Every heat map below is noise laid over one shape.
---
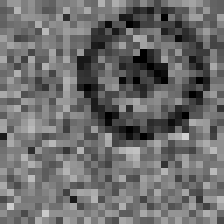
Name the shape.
bullseye
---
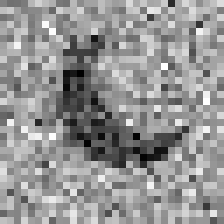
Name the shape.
crescent
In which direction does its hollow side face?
up and right
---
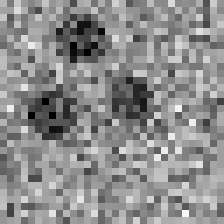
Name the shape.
three dots
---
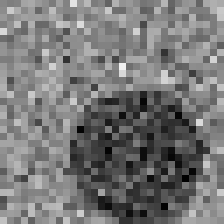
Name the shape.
disc
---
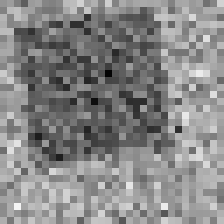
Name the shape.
square
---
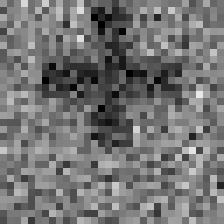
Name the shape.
cross
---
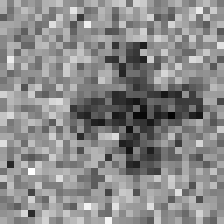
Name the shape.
cross
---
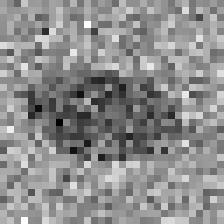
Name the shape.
ellipse
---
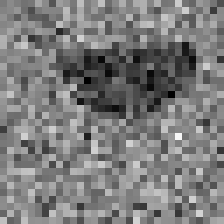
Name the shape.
half disc
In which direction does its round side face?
down
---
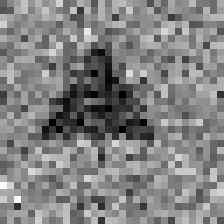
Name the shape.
triangle
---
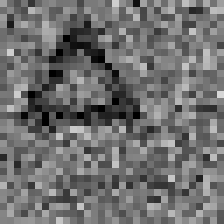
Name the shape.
triangle frame
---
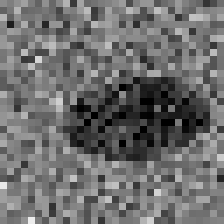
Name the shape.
ellipse
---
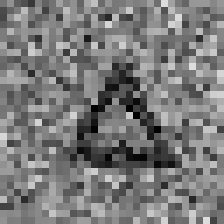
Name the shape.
triangle frame
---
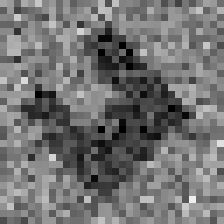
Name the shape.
square with a notch
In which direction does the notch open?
up and left
